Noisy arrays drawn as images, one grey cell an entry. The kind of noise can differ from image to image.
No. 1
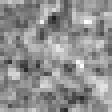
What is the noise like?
blotchy
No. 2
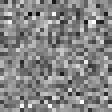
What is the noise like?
low rank plus noise
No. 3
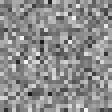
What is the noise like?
independent entries
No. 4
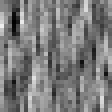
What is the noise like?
streaked along the columns
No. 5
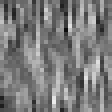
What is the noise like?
streaked along the columns
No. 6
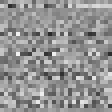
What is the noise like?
rows of uneven size
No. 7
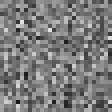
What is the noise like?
low rank plus noise
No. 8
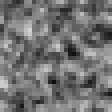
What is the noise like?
blotchy
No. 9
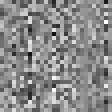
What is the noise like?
columns of uneven size
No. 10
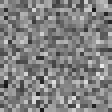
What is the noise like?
low rank plus noise
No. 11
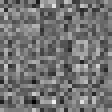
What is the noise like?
low rank plus noise
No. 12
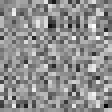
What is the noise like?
low rank plus noise
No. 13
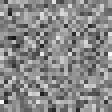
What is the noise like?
low rank plus noise
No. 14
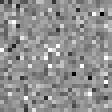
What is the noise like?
heavy tails
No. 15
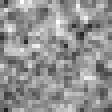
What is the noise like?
blotchy
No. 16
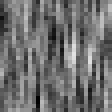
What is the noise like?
streaked along the columns
